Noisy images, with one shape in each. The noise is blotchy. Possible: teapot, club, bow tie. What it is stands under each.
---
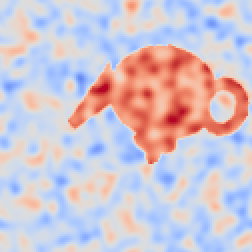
teapot
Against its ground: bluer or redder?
redder
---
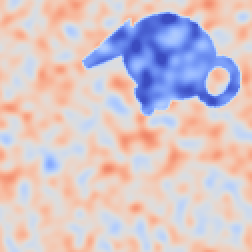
teapot
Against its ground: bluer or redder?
bluer
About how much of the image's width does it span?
two thirds
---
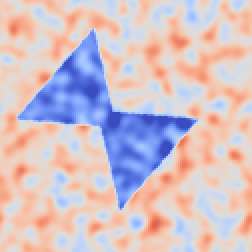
bow tie
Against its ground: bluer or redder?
bluer
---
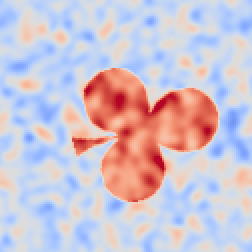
club
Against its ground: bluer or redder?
redder
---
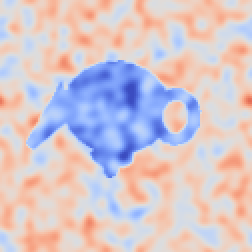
teapot
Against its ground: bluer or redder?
bluer
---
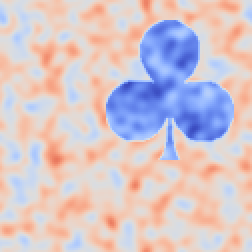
club
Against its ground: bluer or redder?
bluer
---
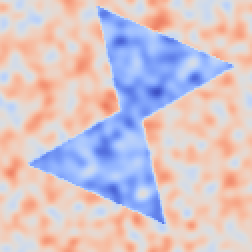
bow tie
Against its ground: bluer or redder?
bluer
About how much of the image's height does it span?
nearly all
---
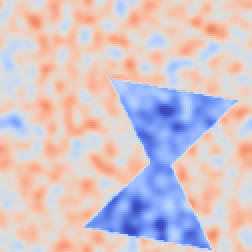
bow tie
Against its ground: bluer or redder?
bluer
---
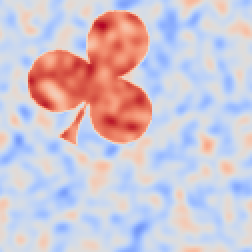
club
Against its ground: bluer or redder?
redder
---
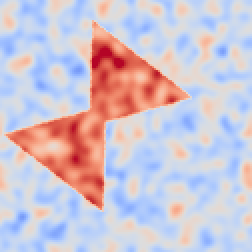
bow tie
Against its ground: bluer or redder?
redder
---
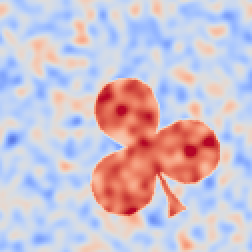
club
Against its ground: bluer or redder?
redder
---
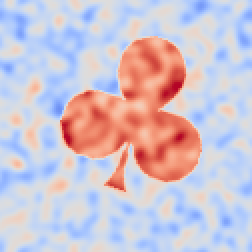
club
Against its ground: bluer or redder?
redder
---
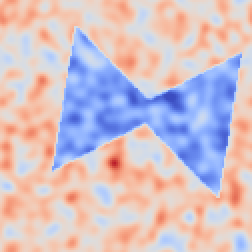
bow tie
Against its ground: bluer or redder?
bluer
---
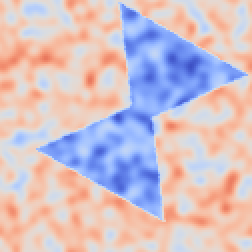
bow tie
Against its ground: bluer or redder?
bluer
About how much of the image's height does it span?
nearly all
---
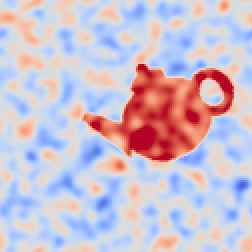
teapot
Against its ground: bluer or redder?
redder
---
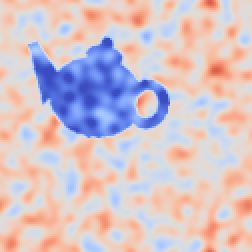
teapot
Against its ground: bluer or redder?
bluer
